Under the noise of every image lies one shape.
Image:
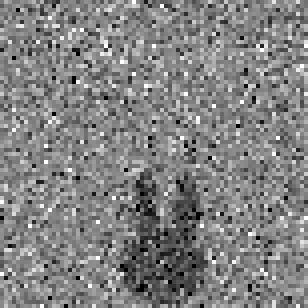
rabbit's head
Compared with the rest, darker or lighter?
darker
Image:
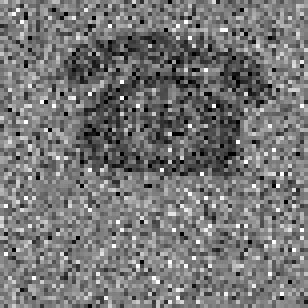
telephone
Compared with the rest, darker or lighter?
darker
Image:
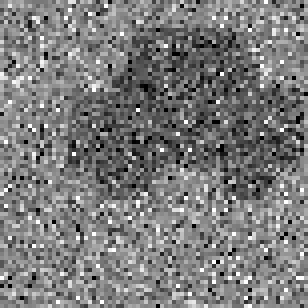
car
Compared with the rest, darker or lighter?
darker
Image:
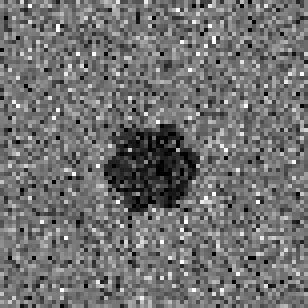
flower
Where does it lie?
centre
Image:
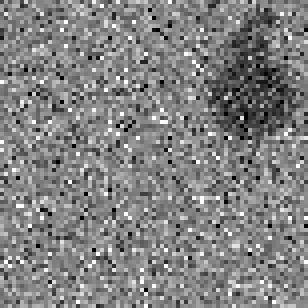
pear
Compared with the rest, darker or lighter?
darker
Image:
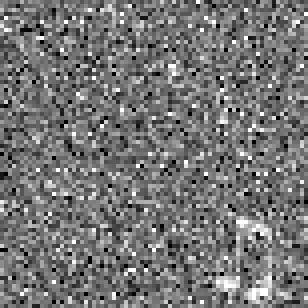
pair of musical notes
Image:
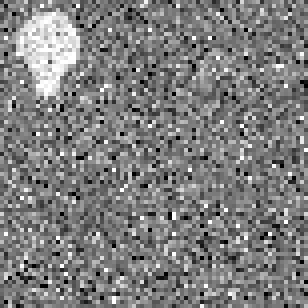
light bulb
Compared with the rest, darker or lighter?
lighter
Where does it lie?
top left
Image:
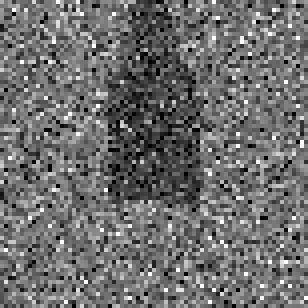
bottle
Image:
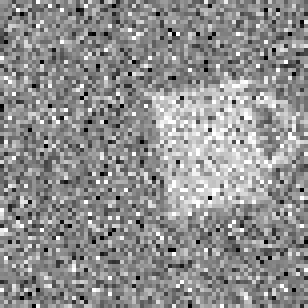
cup
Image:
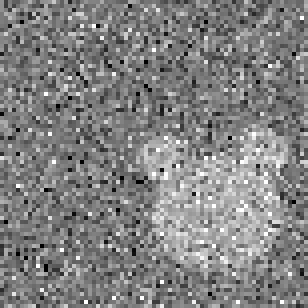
bear's head
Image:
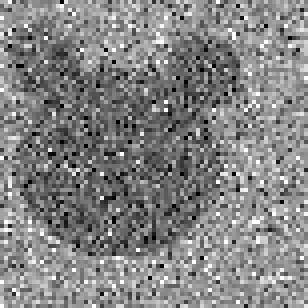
bear's head
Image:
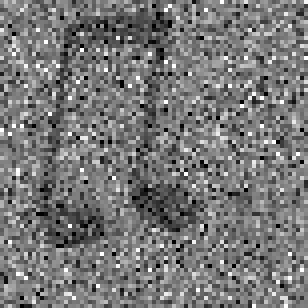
pair of musical notes
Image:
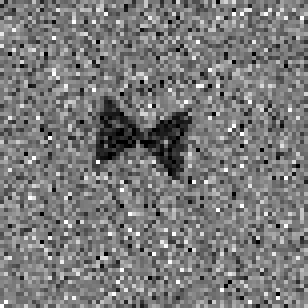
bow tie
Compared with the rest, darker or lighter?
darker
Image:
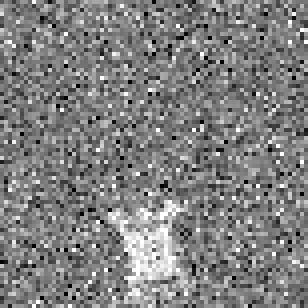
chess rook
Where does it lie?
bottom middle
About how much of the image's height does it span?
a third
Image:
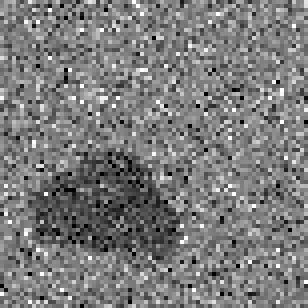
cloud
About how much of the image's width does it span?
half
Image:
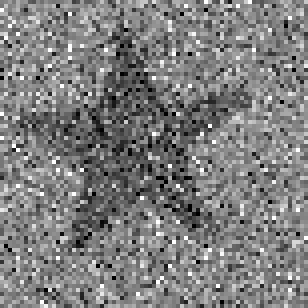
star
